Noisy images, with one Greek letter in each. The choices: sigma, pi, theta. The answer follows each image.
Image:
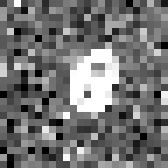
theta
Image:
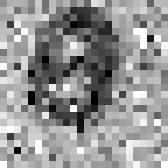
theta
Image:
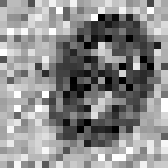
theta
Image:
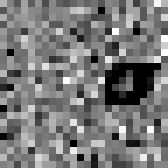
sigma
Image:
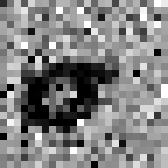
sigma
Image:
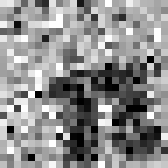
pi
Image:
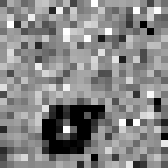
sigma
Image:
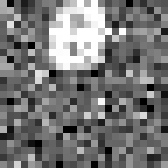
theta
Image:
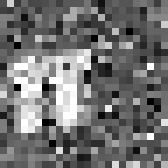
pi
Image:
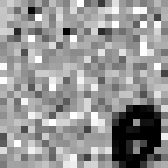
theta
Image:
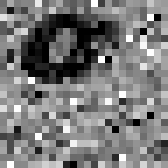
sigma
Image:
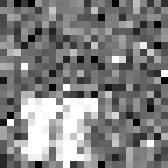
pi
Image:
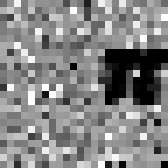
pi
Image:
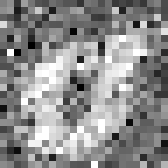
sigma
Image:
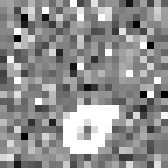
sigma
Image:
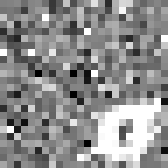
sigma
